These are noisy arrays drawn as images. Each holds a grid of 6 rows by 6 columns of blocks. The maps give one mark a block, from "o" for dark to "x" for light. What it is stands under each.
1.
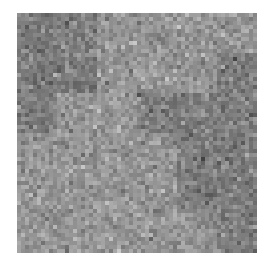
o o x x x x
o o x x x o
o x x o o o
x x x x o o
x x x x o o
x x x x x o
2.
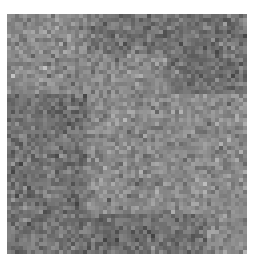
x x o o o o
x x x x o o
o o x x x x
o o x x x x
o o x x x x
o o o o o x
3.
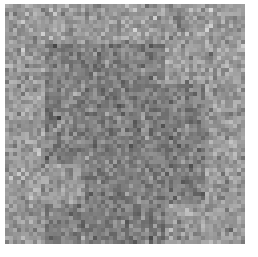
x x x x x x
x o o o x x
x o o o o x
x o o o o x
x x o o o x
x o o o x x
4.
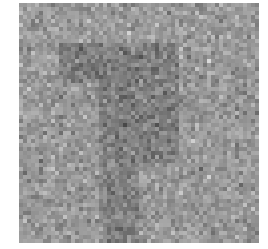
x x x x x x
x o o o x x
x x o o x x
x x o o x x
x x o x x x
x x o x x x
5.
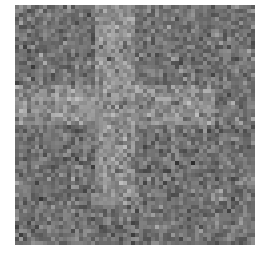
o o x o o o
o o x o o o
x x x x x o
o o x o o o
o o x o o o
o o o o o o
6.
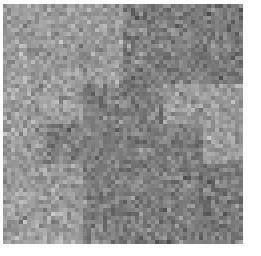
x x x o o o
x x x o o o
x x o o x x
x o o o o x
x x o o o o
x x o o o o
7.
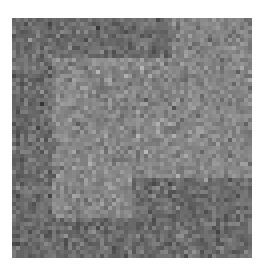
o o o o x x
o x x x x x
o x x x x x
o x x x x x
o x x o o o
o o o o o o
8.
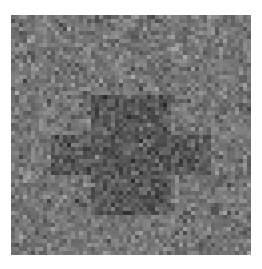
x x x x x x
x x x x x x
x x o o x x
x o o o o x
x x o o x x
x x x x x x
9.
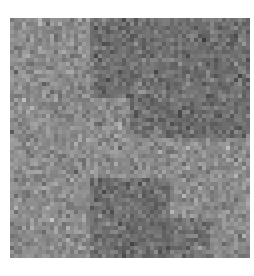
x x o o o o
x x o o o o
x x x o o o
x x x x x x
x x o o x x
x x o o o x
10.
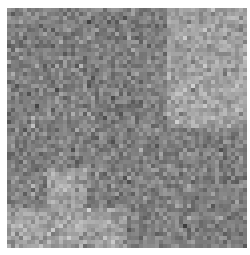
o o o o x x
o o o o x x
o o o o x x
o o o o o o
o x o o o o
x x x o o o
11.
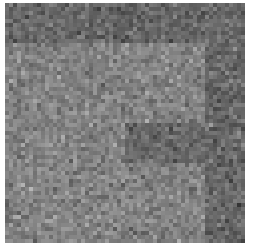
o o o o o o
x x x x x o
x x x x x o
x x x o o o
x x x x x o
x x x x x o
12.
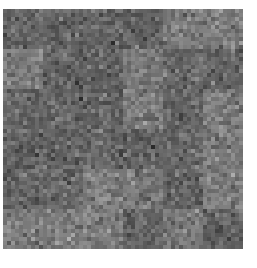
o o o o x x
x o o x o o
o o o x o x
o o o o o x
o o x x o x
x x x o x o
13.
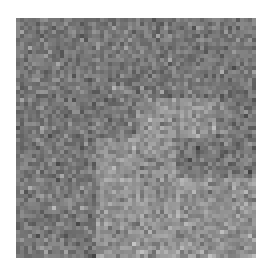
o o o o o o
o o o o o o
o o o x x o
o o x x o o
o o x x x x
o o x x x x
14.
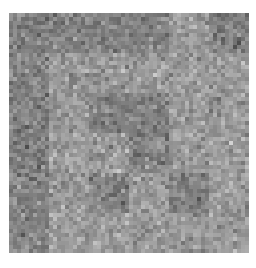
o o o o x o
o x x x x x
o x o o x x
o x x o x x
o x o x o x
o x x x x x
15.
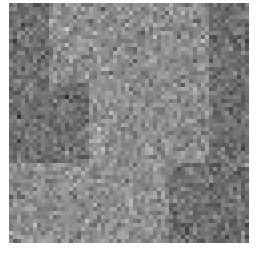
o x x x x o
o x x x x o
o o x x x o
o o x x x o
x x x x o o
x x x x o o
